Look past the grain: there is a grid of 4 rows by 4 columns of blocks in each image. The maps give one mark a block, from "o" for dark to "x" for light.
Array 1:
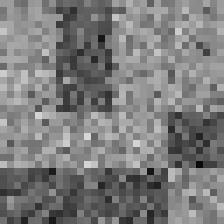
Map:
x o x x
x o x x
x x x o
o o o x
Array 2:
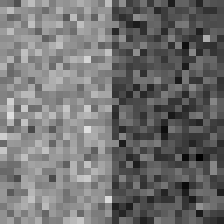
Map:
x x o o
x x o o
x x o o
x x o o
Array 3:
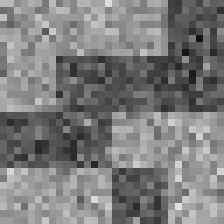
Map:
x x x o
x o o o
o o x x
x x o x
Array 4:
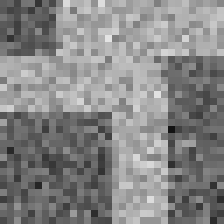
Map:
o x x x
x x x o
o o x o
o o x o
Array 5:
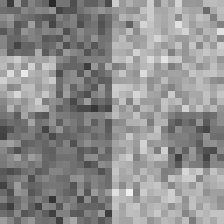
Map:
o o x x
x o x x
o o x o
o o x x
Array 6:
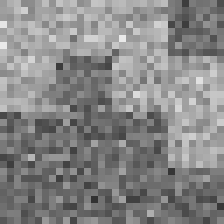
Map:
x x x o
x o x x
o o o x
o o o o
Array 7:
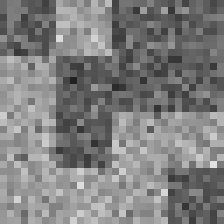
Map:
o x o o
x o o o
x o x x
x x x o
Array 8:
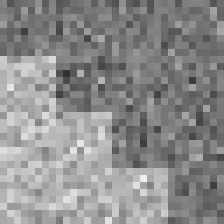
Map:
o o o o
x o o o
x x o o
x x x o
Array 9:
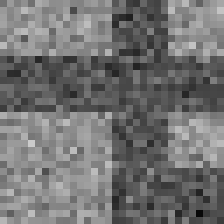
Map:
x x o x
o o o o
x x o x
x x o o
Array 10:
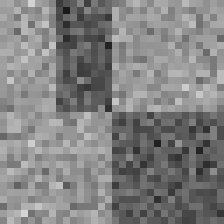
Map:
x o x x
x o x x
x x o o
x x o o
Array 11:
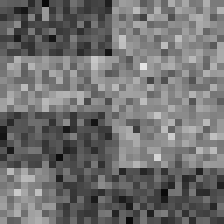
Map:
o o x x
x x x x
o o x x
x o o o
